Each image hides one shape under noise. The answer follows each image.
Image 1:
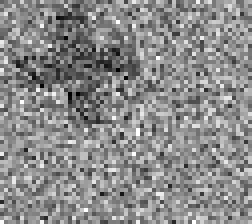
cross
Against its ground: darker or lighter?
darker
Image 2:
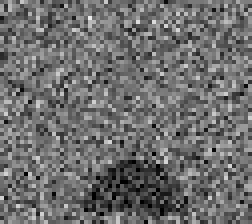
half disc
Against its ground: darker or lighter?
darker
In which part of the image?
bottom middle
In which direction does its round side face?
up
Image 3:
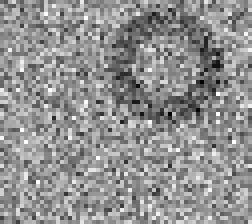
ring
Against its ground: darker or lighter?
darker
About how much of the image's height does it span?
half
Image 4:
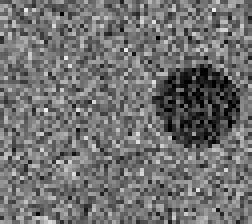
disc
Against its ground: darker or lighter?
darker
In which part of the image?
middle right
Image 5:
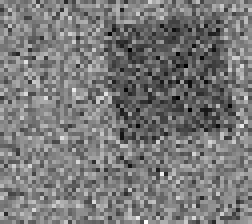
square
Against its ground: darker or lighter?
darker
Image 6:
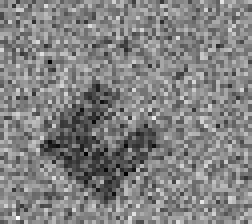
square with a notch
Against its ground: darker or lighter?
darker
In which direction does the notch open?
up and right
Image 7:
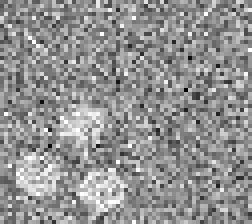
three dots
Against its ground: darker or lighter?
lighter
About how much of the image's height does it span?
half
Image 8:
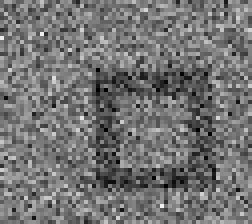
square frame
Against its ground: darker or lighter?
darker
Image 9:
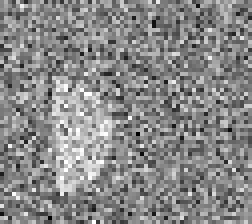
half disc
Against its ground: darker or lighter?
lighter
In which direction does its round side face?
right
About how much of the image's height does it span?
half
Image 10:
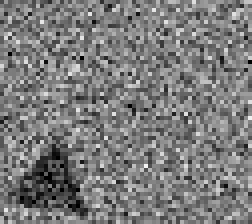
triangle
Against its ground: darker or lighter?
darker
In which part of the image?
bottom left
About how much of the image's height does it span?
a third
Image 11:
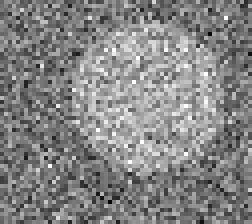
disc
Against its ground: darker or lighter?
lighter
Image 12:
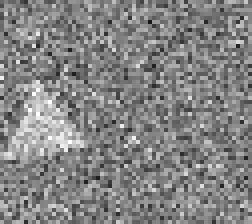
triangle
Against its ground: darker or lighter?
lighter
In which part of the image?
middle left
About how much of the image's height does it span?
a third
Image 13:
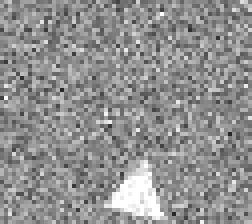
triangle
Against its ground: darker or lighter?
lighter
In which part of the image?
bottom middle
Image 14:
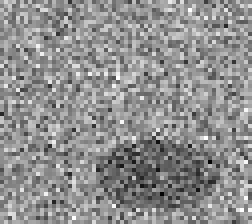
ellipse
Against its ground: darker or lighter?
darker
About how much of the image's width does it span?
half
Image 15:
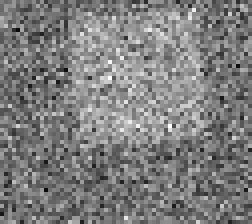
square
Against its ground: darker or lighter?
lighter
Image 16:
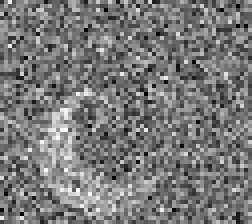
crescent
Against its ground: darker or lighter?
lighter
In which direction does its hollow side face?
up and right
